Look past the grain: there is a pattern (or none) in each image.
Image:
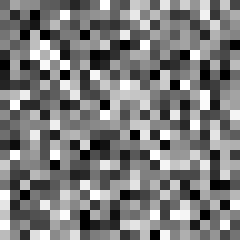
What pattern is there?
only noise
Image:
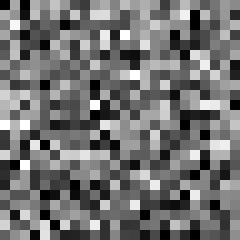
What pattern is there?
only noise
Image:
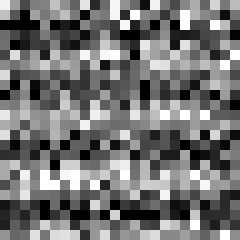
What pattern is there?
horizontal stripes
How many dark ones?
4
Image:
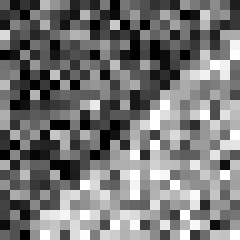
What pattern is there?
a sharp edge
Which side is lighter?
bottom right
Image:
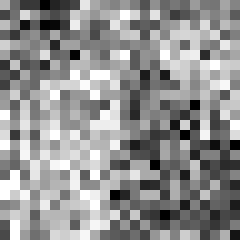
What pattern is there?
spokes from one point
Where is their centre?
top middle
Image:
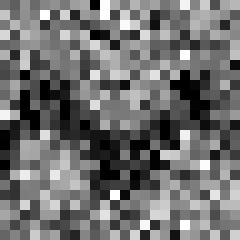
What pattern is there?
a wavy band
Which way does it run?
left to right
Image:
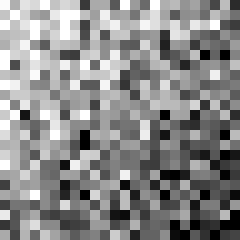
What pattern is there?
a smooth slope
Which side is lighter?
top left
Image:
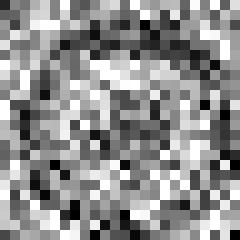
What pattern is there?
rings round one point
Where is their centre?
centre
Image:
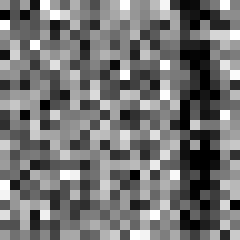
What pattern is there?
one vertical stripe
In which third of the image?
right
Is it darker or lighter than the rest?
darker
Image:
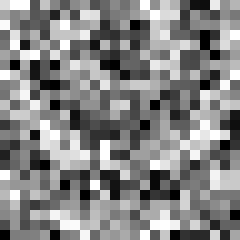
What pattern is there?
rings round one point
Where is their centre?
top middle
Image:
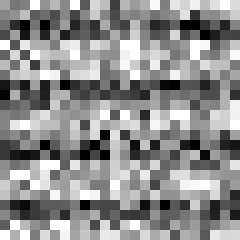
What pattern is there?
horizontal stripes
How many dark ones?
4
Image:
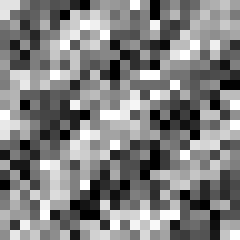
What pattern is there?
diagonal stripes
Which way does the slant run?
bottom left to top right
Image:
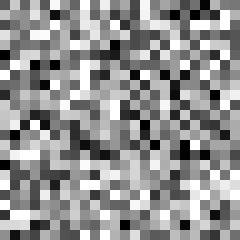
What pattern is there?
only noise
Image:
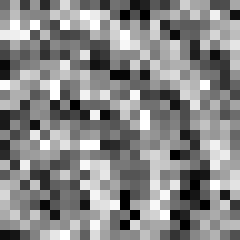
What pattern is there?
rings round one point
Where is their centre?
bottom left
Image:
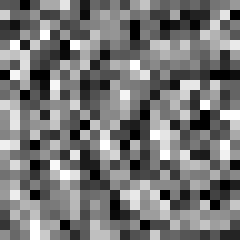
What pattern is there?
rings round one point
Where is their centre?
middle right
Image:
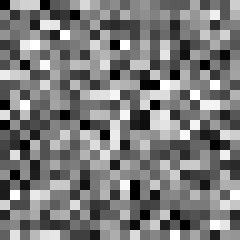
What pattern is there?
only noise
